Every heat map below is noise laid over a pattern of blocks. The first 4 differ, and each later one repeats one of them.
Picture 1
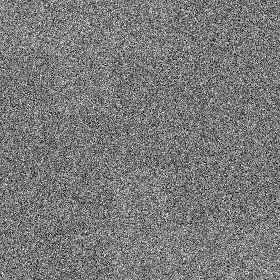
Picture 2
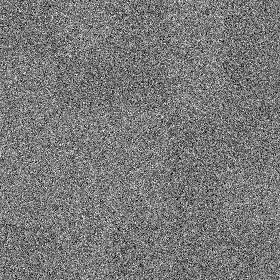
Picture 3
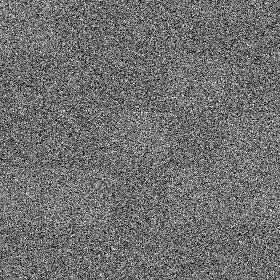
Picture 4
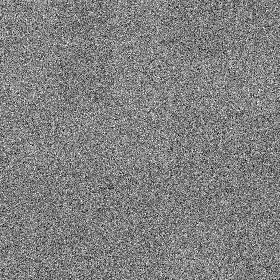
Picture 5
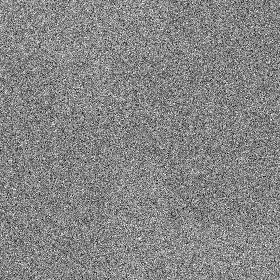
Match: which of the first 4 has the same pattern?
1
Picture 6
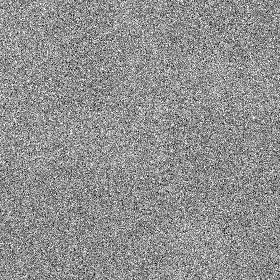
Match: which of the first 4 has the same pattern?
4
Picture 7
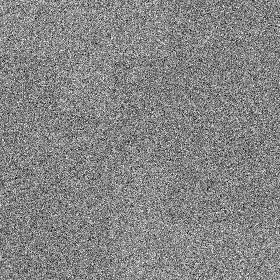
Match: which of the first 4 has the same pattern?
1
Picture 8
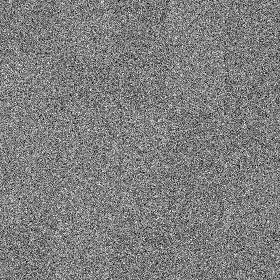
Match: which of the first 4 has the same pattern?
2
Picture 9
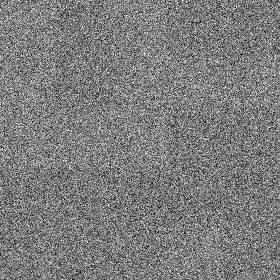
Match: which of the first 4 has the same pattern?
4
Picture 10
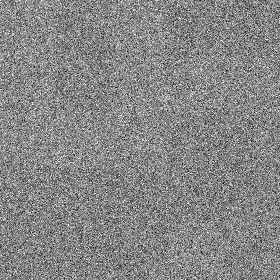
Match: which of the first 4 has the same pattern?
4
